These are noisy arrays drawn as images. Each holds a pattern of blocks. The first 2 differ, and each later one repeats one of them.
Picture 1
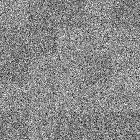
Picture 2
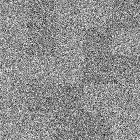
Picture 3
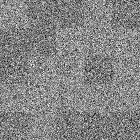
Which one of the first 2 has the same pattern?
1
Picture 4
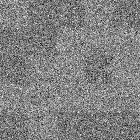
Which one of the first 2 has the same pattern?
1
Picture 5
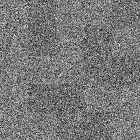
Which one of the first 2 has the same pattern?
2
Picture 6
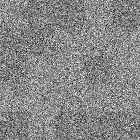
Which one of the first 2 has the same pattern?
1
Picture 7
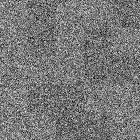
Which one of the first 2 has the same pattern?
2
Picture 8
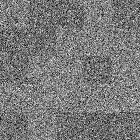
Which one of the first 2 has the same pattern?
1
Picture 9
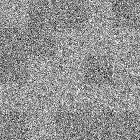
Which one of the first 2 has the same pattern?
1
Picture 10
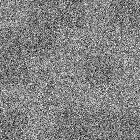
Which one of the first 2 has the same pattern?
1
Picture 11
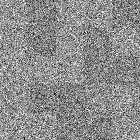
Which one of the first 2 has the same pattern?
2
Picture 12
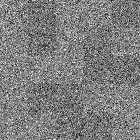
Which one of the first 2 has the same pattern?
2
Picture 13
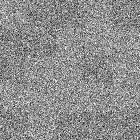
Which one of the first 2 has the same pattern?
1
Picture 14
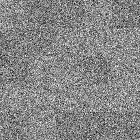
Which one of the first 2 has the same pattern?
1
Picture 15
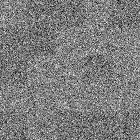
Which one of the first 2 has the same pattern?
1
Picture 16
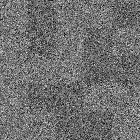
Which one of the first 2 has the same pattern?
2
